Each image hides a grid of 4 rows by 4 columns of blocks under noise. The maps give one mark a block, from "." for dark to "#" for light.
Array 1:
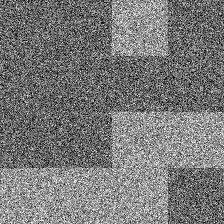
. . # .
. . . .
. . # #
# # # .
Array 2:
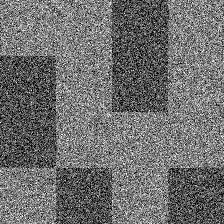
# # . #
. # . #
. # # #
# . # .
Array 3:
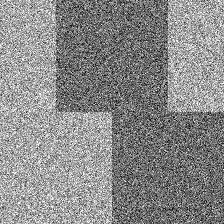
# . . #
# . . #
# # . .
# # . .
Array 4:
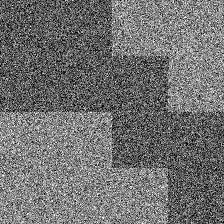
. . # #
. . . #
# # . .
# # # .
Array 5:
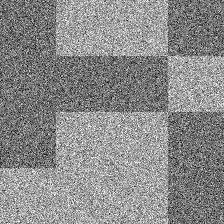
. # # .
. . . #
. # # .
# # # .
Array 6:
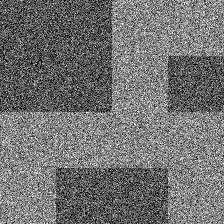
. . # #
. . # .
# # # #
# . . #
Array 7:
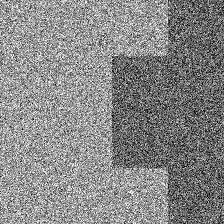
# # # .
# # . .
# # . .
# # # .
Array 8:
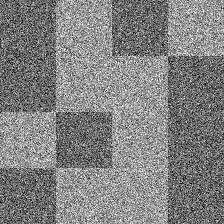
. # . #
. # # .
# . # .
. # # .
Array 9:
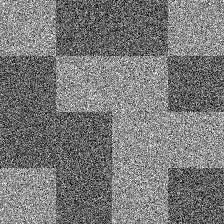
# . . #
. # # .
. . # #
# . # .
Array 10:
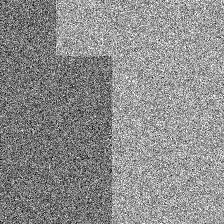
. # # #
. . # #
. . # #
. . # #
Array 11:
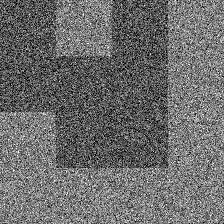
. # . #
. . . #
# . . #
# # # #
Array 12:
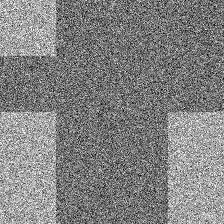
# . . .
. . . .
# . . #
# . . #
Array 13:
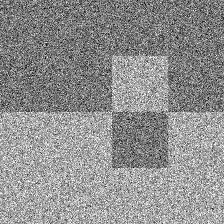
. . . .
. . # .
# # . #
# # # #
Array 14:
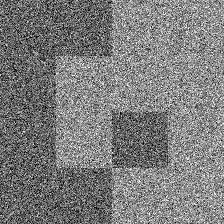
. . # #
. # # #
. # . #
. . # #
